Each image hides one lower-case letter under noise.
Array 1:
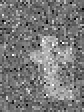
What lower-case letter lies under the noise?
t
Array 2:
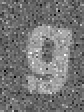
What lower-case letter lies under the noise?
g
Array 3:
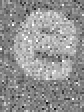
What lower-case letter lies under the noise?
e
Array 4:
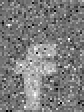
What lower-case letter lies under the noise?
f
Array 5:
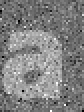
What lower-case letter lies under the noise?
a
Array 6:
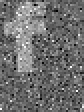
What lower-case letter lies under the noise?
f
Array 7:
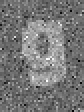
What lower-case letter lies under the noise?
g
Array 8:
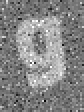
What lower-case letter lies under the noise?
g
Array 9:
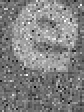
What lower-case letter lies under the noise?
e
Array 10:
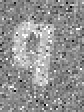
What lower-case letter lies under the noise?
q
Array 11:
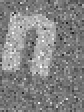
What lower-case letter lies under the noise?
n
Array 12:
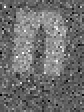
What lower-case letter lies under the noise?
n
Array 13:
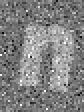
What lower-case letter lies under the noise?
n
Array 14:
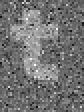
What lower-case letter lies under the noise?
t
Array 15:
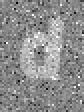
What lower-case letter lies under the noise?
d
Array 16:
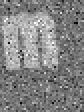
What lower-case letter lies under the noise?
m
